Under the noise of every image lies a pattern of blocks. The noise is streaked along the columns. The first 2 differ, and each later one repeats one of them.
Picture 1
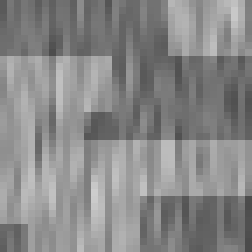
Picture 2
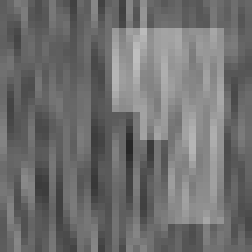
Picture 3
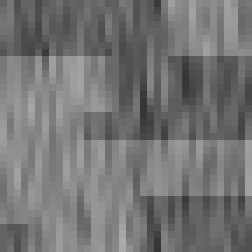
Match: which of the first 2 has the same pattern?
1
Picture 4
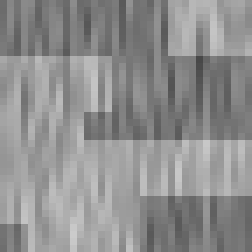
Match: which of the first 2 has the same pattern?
1
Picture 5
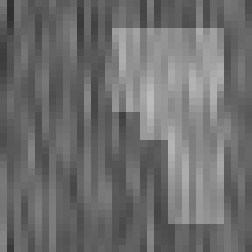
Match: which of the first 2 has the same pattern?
2
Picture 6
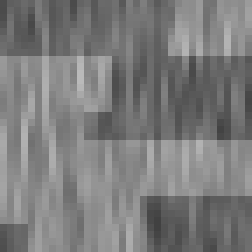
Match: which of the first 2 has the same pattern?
1
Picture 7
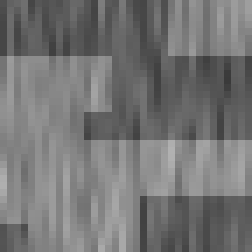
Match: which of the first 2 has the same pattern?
1
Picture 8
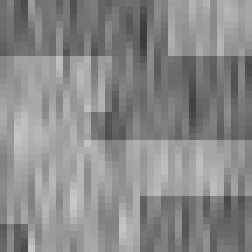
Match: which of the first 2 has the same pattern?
1
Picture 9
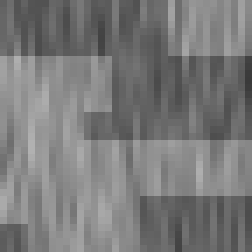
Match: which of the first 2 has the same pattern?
1
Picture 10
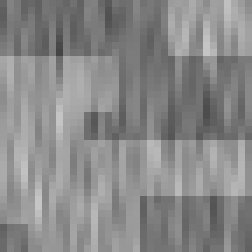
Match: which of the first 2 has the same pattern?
1
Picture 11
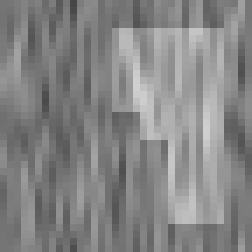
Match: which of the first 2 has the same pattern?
2
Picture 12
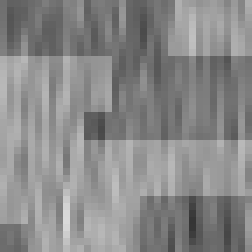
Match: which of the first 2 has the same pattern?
1
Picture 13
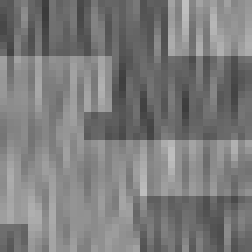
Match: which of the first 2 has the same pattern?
1
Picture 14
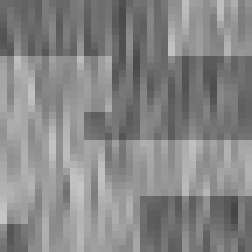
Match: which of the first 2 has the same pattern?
1
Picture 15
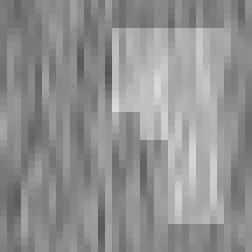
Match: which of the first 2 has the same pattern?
2
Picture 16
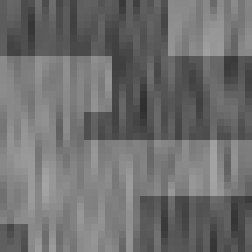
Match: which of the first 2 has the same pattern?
1
